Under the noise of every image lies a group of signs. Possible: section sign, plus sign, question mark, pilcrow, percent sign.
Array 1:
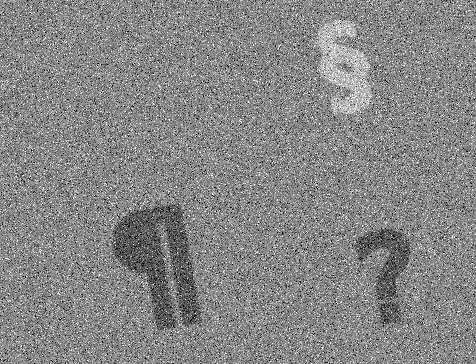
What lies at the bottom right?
question mark
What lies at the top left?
nothing
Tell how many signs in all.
3
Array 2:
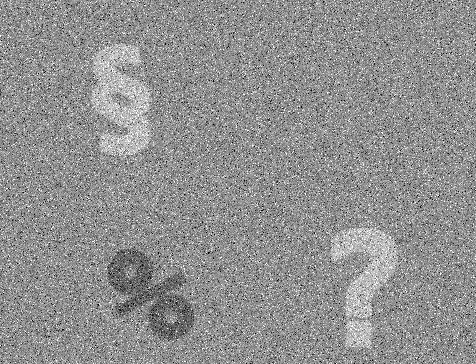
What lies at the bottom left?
percent sign
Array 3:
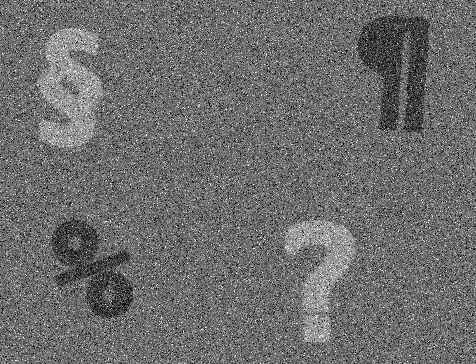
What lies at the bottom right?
question mark
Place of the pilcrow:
top right
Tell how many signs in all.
4
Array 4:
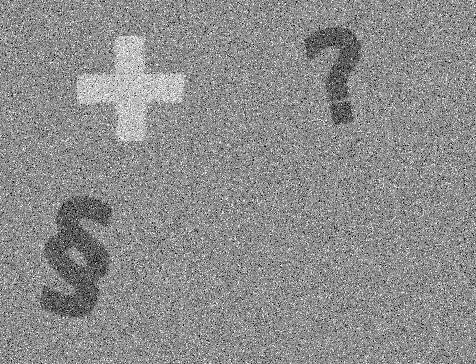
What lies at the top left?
plus sign
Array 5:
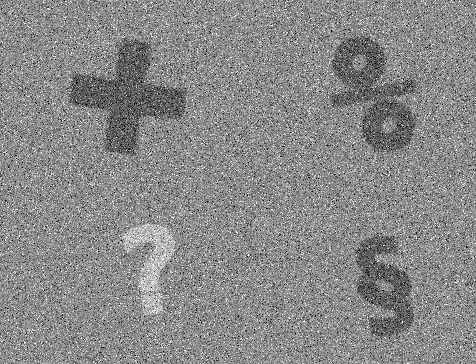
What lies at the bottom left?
question mark
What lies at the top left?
plus sign
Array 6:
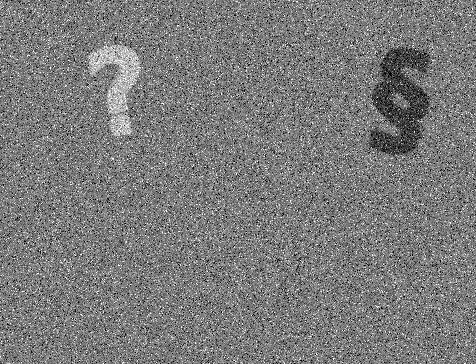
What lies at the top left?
question mark
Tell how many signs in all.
2
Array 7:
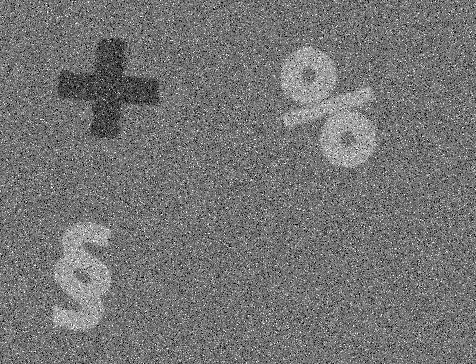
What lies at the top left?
plus sign
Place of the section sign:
bottom left
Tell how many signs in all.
3
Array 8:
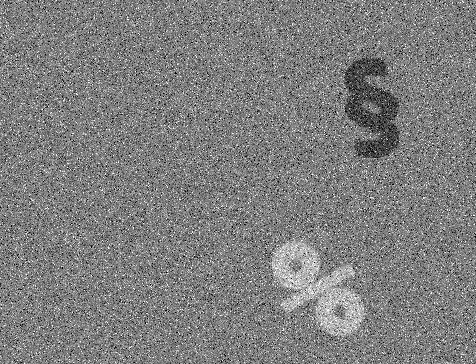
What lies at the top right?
section sign
